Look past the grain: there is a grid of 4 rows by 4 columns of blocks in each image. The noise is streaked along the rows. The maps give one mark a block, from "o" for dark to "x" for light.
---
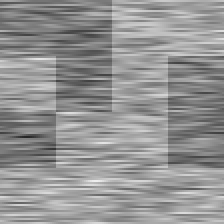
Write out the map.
o o x x
x o x o
o x x o
x x x x
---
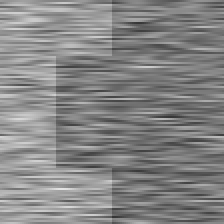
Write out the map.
x x o o
x o o o
x o o o
x x o o
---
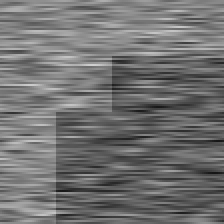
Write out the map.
x x x x
x x o o
x o o o
x o o o
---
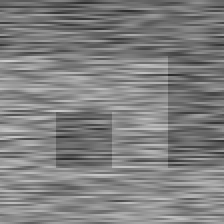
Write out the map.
o o o o
x x x o
x o x o
x x x x
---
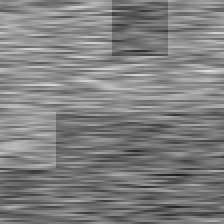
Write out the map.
x x o x
x x x x
x o o o
o o o o
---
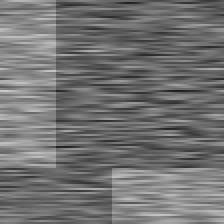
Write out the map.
x o o o
x o o o
x o o o
o o x x
